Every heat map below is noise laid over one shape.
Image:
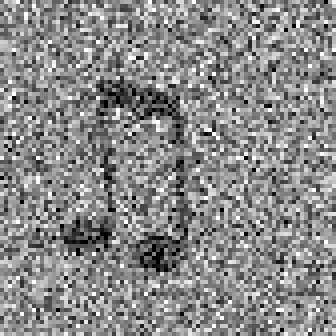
pair of musical notes
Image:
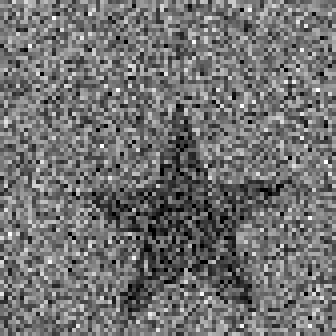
star
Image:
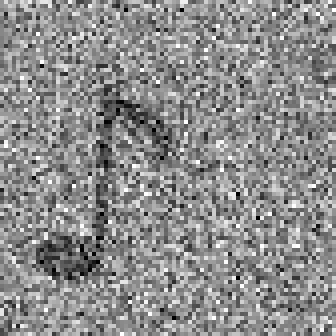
musical note
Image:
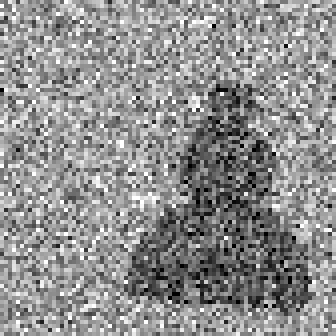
chess pawn
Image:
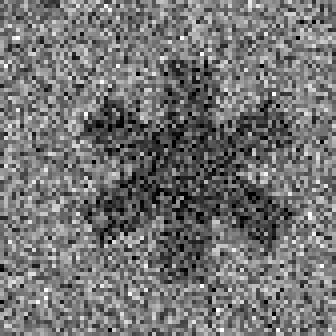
asterisk
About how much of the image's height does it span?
two thirds
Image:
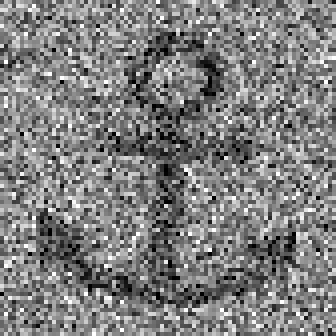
anchor
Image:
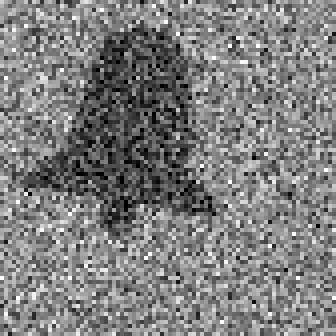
bell
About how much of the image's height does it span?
two thirds
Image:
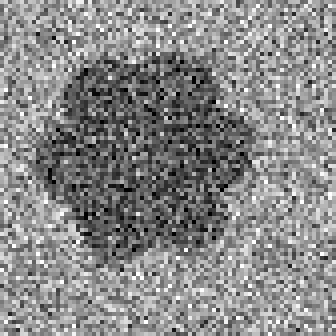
flower
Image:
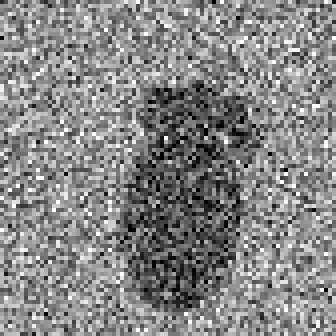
footprint
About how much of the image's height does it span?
two thirds
